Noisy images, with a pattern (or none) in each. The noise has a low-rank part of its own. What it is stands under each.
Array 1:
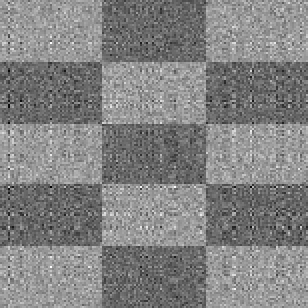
a checkerboard
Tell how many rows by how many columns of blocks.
5 by 3
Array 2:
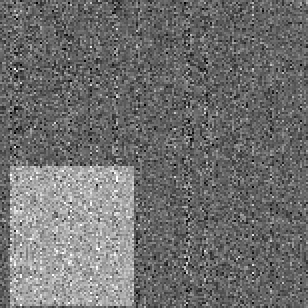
one block
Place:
bottom left
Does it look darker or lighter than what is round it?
lighter
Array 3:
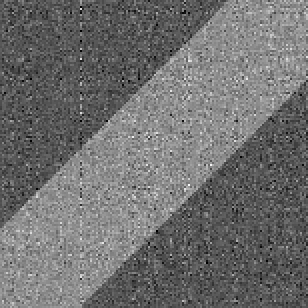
a diagonal band
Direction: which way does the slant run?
bottom left to top right
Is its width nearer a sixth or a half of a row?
a half
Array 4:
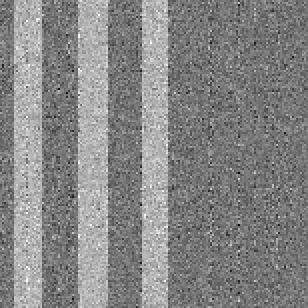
bands of columns
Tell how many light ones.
3
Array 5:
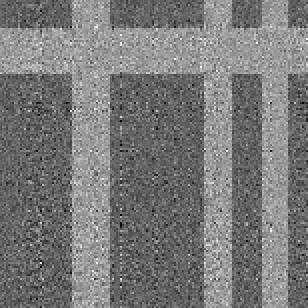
bands of rows crossing bands of columns
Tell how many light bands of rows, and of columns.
1 and 3
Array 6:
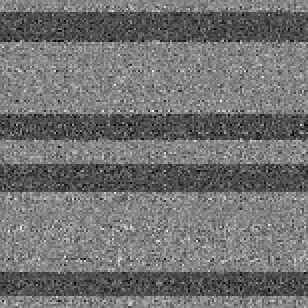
bands of rows
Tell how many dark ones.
4
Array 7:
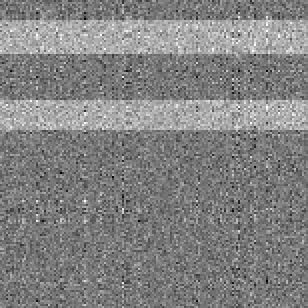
bands of rows
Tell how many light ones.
2
